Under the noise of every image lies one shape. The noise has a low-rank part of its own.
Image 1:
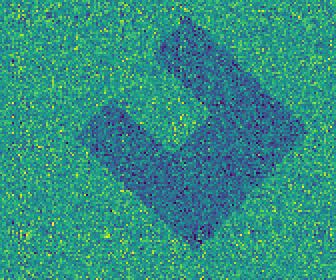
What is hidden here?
dark square with a notch
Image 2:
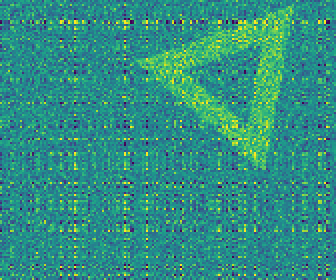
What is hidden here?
light triangle frame
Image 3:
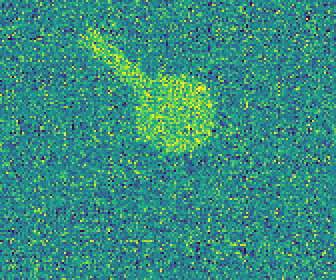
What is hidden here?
light lollipop
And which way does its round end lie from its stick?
down and right
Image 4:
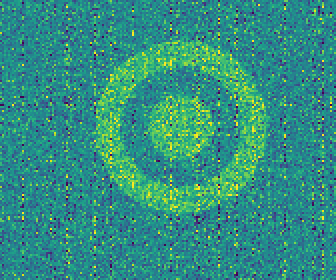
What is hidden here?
light bullseye
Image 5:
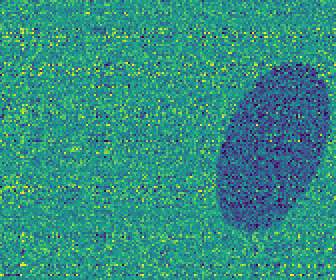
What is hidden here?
dark ellipse
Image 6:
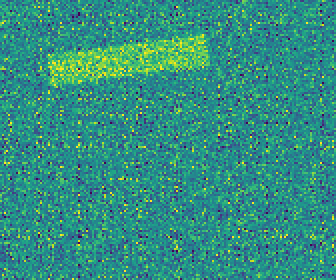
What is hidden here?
light bar
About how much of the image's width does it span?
half
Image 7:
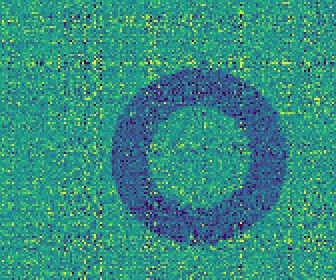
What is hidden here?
dark ring
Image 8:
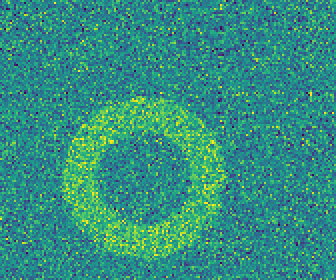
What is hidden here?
light ring
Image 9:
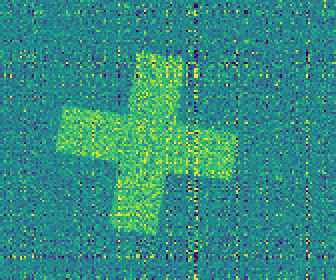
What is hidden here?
light cross
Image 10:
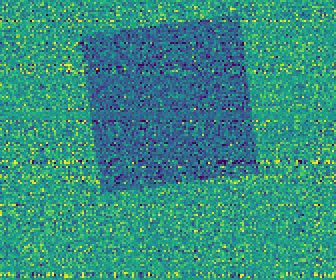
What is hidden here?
dark square
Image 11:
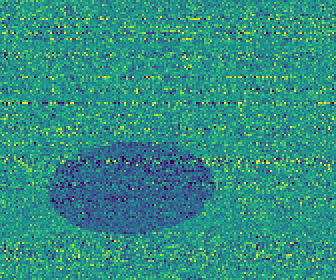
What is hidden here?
dark ellipse
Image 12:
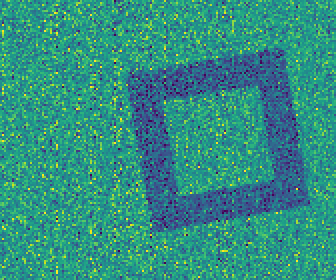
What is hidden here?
dark square frame
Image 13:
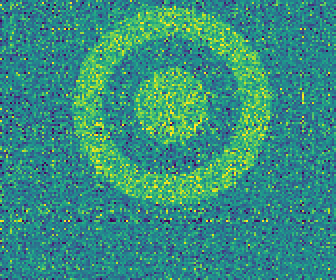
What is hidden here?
light bullseye
